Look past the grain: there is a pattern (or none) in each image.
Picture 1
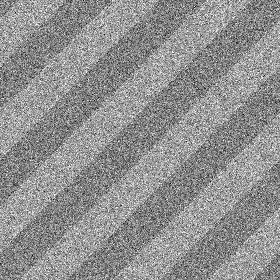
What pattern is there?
diagonal stripes
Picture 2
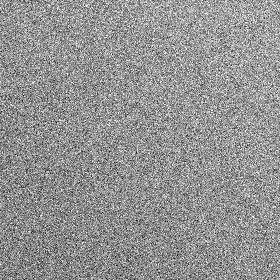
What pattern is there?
a smooth slope
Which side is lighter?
top right
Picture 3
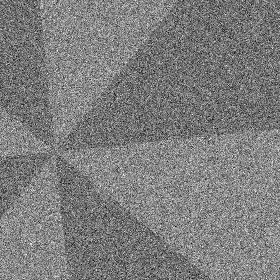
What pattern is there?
spokes from one point
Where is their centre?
middle left
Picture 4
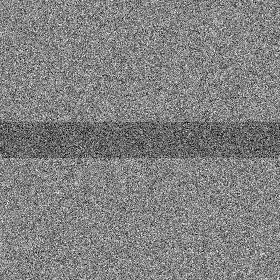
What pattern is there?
one horizontal stripe
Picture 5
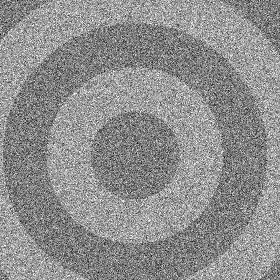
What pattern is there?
rings round one point
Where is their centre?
centre
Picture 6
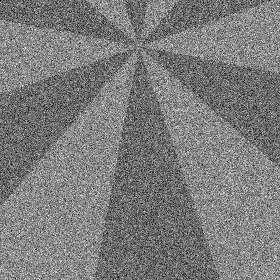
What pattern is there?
spokes from one point
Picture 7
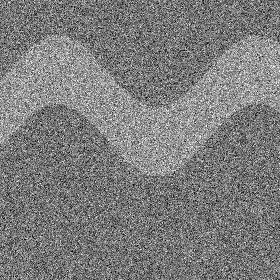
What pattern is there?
a wavy band
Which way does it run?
left to right
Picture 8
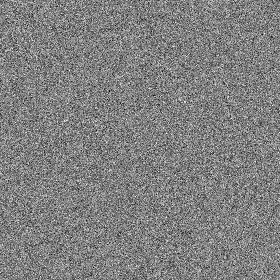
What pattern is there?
only noise
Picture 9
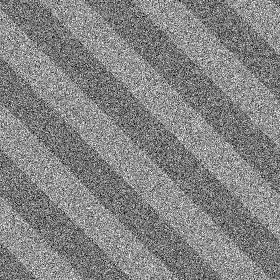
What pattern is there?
diagonal stripes
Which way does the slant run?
top left to bottom right
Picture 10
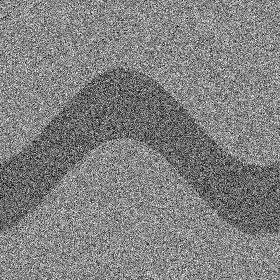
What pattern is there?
a wavy band
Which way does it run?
left to right
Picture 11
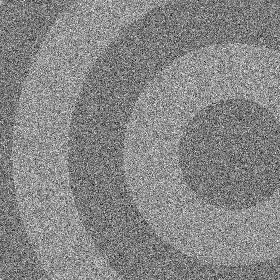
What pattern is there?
rings round one point
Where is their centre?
middle right
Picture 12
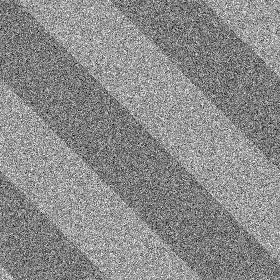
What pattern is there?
diagonal stripes
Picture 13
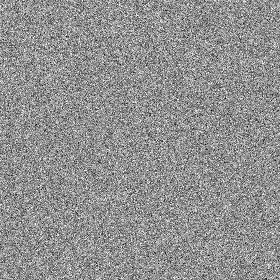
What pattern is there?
only noise
